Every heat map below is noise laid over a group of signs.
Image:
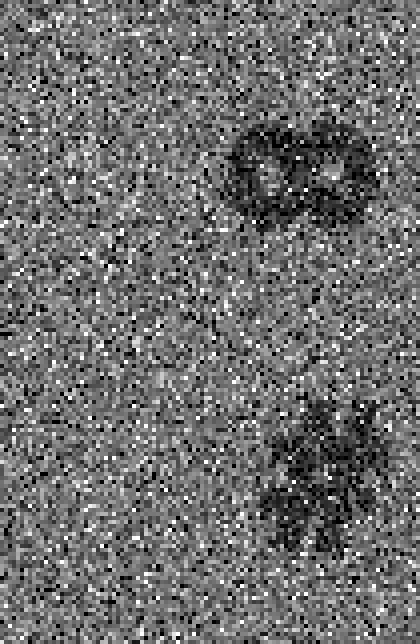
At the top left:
nothing
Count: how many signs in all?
2
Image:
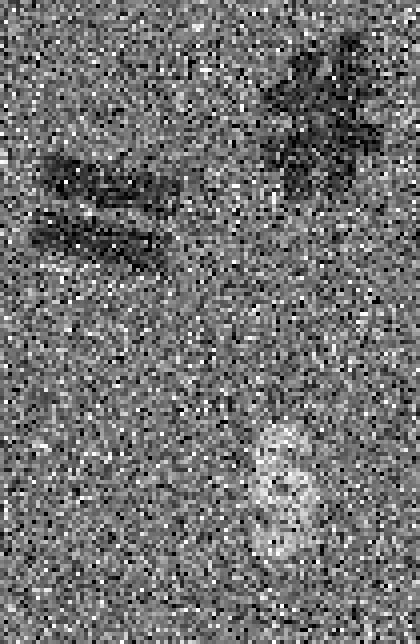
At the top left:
equals sign
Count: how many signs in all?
3
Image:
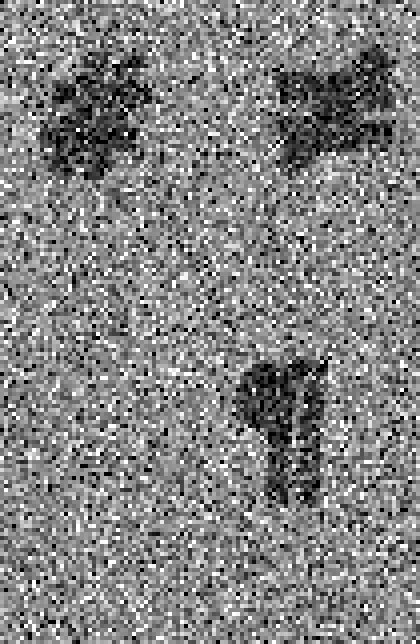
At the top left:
hash sign
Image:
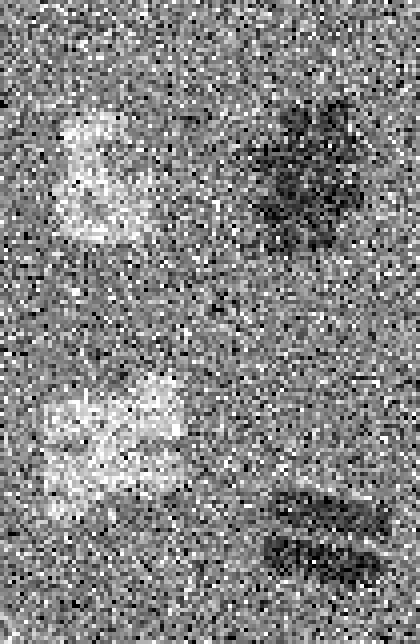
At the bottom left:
not-equal sign
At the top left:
ampersand
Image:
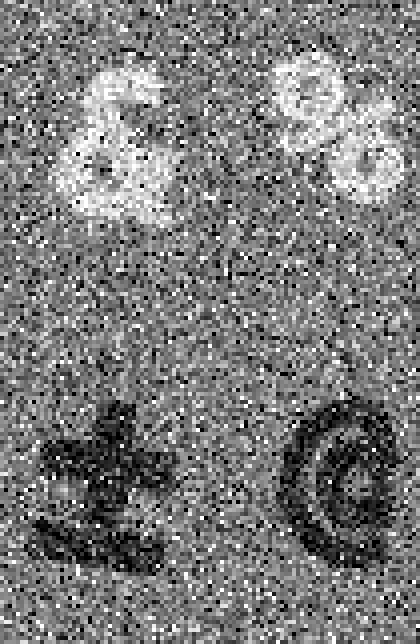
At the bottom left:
plus-minus sign
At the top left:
ampersand
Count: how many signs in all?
4
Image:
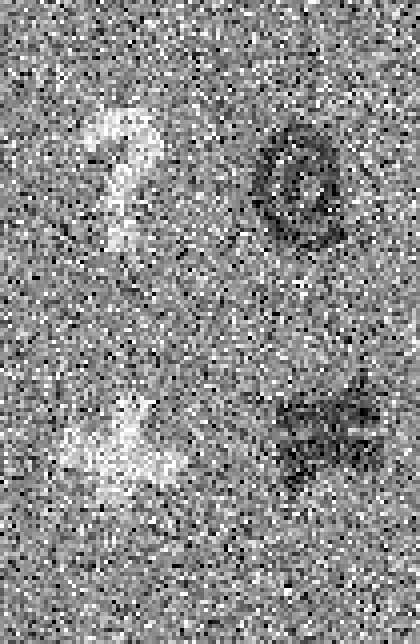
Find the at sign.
top right
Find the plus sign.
bottom left
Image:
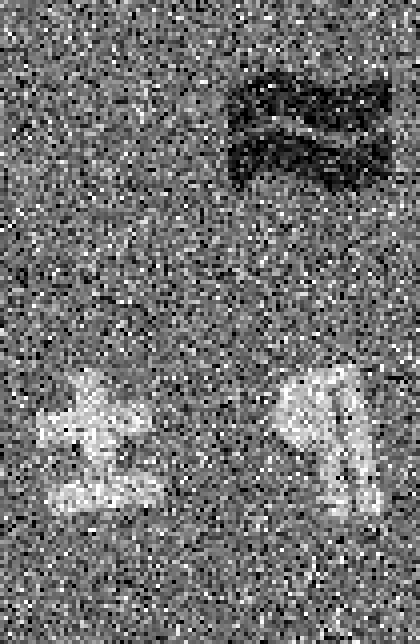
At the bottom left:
plus-minus sign
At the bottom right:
pilcrow
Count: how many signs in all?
3
